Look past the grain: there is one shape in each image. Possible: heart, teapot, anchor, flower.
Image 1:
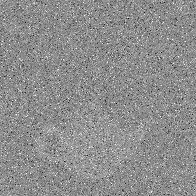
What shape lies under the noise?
teapot
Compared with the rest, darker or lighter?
lighter
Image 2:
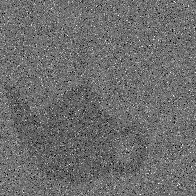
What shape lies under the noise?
teapot
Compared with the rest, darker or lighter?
darker
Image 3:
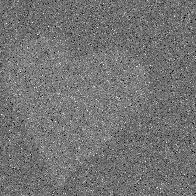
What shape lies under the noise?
heart
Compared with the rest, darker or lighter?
lighter
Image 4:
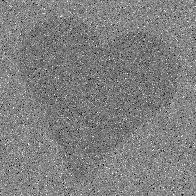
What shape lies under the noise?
heart
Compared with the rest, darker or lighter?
darker
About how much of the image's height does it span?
nearly all
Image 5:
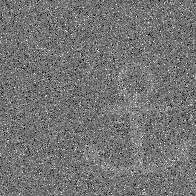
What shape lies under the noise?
anchor
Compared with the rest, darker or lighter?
lighter
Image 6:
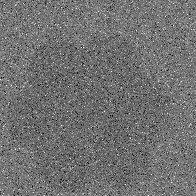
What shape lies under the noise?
flower
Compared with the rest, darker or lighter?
darker
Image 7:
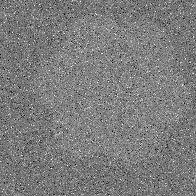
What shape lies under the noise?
flower
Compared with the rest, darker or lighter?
lighter
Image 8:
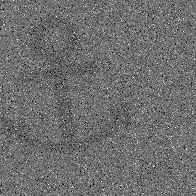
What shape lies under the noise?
anchor
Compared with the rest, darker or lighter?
darker
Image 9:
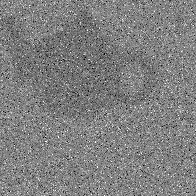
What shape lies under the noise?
teapot
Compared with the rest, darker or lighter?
darker
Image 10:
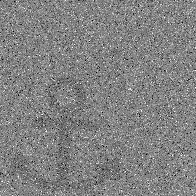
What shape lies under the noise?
anchor
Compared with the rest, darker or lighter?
darker
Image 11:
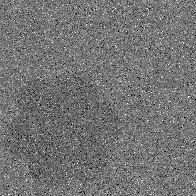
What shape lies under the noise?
flower
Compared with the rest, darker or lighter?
darker
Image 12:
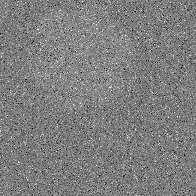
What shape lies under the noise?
flower
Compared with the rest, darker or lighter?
lighter
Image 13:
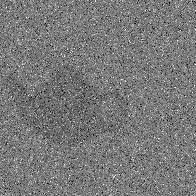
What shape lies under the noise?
teapot
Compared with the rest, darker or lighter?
darker
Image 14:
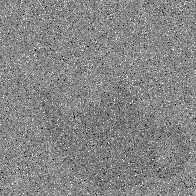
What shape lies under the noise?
teapot
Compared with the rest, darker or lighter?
darker
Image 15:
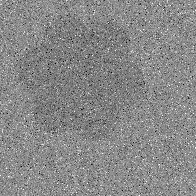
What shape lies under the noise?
flower
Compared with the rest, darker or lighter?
darker
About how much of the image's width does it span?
two thirds
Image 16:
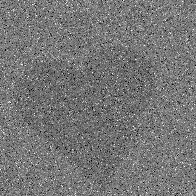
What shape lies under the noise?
heart
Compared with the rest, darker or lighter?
darker
